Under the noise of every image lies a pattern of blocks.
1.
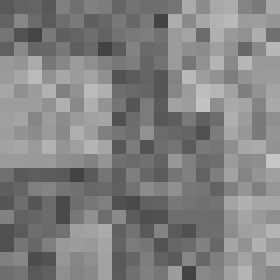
no symmetry
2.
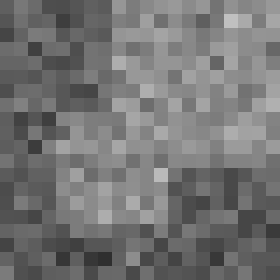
mirrored about the diagonal from the bottom left
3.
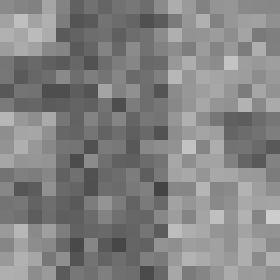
top and bottom mirror each other
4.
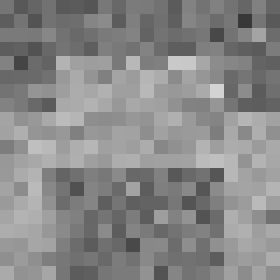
left and right mirror each other
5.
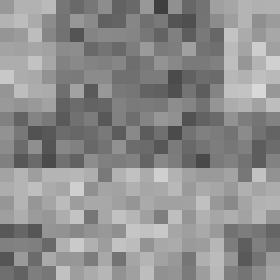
left and right mirror each other
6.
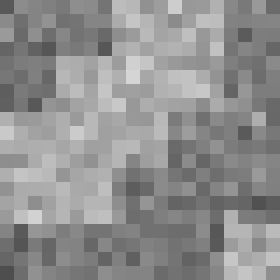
mirrored about the diagonal from the top left
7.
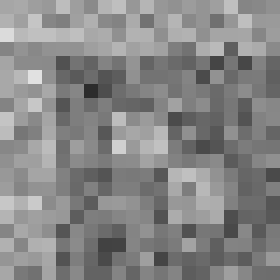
mirrored about the diagonal from the top left
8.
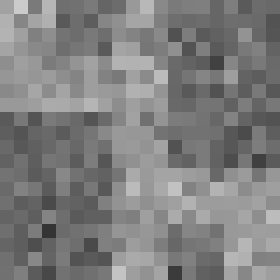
the same after a half turn
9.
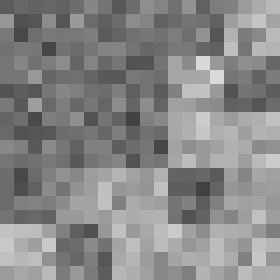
mirrored about the diagonal from the top left
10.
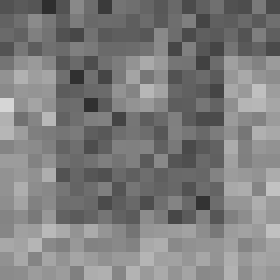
left and right mirror each other
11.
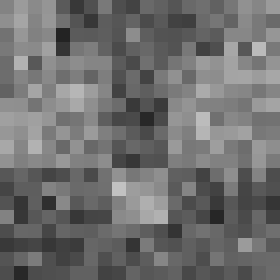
left and right mirror each other
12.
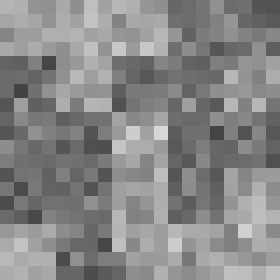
no symmetry
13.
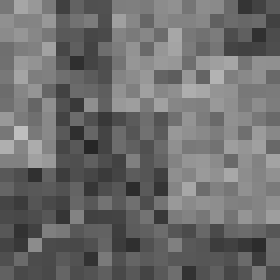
no symmetry
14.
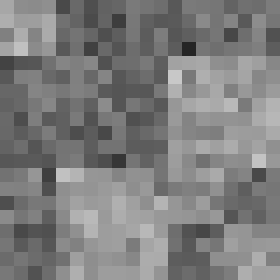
mirrored about the diagonal from the top left
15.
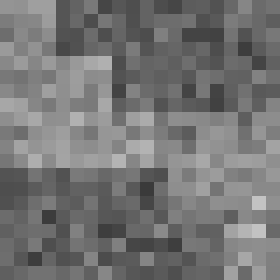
the same after a half turn
